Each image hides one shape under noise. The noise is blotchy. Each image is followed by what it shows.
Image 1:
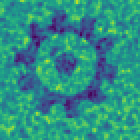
gear
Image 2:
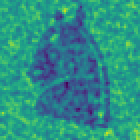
chess knight
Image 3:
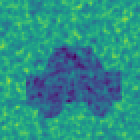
car
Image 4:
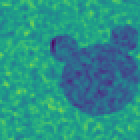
bear's head
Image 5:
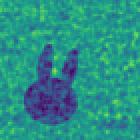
rabbit's head
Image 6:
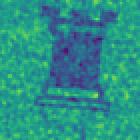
chess rook
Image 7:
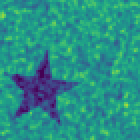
star
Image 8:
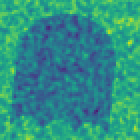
ghost
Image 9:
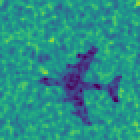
airplane
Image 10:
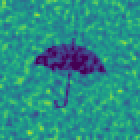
umbrella
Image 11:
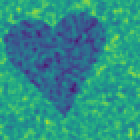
heart
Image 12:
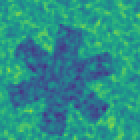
asterisk
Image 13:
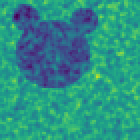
bear's head
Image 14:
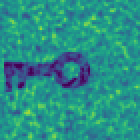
key
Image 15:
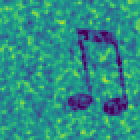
pair of musical notes
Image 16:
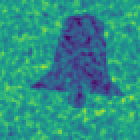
bell
